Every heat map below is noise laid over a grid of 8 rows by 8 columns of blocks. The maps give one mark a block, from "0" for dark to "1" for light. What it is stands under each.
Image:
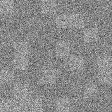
1 0 0 1 0 0 0 0
0 0 0 0 1 1 0 0
0 0 0 0 0 0 1 0
0 1 0 0 1 0 0 0
0 1 0 0 0 1 0 1
1 0 0 1 0 0 0 1
0 1 0 0 0 0 1 0
1 1 1 0 1 0 0 0
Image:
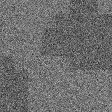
1 1 1 1 1 0 0 1
1 1 1 1 0 0 0 0
1 1 1 0 0 0 0 0
1 1 1 0 0 0 0 0
0 1 1 1 1 0 0 0
0 0 1 1 1 1 1 1
0 0 1 1 1 1 1 1
0 0 1 1 1 1 1 1
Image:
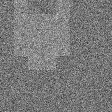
0 1 0 0 1 0 0 0
0 1 1 1 1 0 0 0
0 1 1 1 1 0 0 0
0 1 1 1 1 0 0 0
0 0 1 1 0 0 0 0
0 0 0 0 0 0 0 0
0 0 0 0 0 0 0 0
0 0 0 0 0 0 0 0
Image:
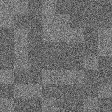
1 1 0 1 0 0 0 0
1 0 0 1 1 0 0 0
0 1 0 1 1 1 0 1
0 1 0 0 0 0 0 1
0 1 0 0 0 0 1 0
1 0 0 1 1 1 0 0
0 1 1 0 0 0 0 1
1 0 0 1 0 0 1 0
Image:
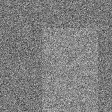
0 0 0 0 0 0 0 0
0 0 0 0 0 0 0 0
0 0 0 1 1 1 1 0
0 0 0 1 1 1 1 0
0 0 0 1 1 1 1 0
0 0 0 1 1 1 1 0
0 0 0 1 1 1 1 0
0 0 0 1 1 1 1 0
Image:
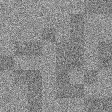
1 1 1 1 1 1 0 0
1 1 1 1 1 0 1 1
1 1 1 0 1 0 1 1
1 0 0 1 0 0 1 0
0 1 1 1 0 0 1 0
1 0 0 1 0 1 0 1
1 1 0 1 0 0 1 1
1 1 0 1 1 1 0 0
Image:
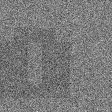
1 1 1 1 1 1 1 1
1 1 1 1 1 1 1 1
1 0 0 0 1 1 1 1
0 0 1 0 0 1 1 1
0 0 1 0 0 1 1 1
0 0 1 0 0 1 1 1
0 0 0 0 0 1 1 1
1 1 1 1 1 1 1 1
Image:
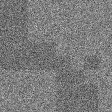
0 0 1 1 1 1 1 1
0 0 1 1 1 1 1 1
0 0 1 1 1 1 1 1
0 0 0 0 1 1 1 1
0 0 0 0 0 1 0 1
1 1 1 1 0 0 1 1
1 1 1 1 0 0 0 1
1 1 1 1 0 0 0 1
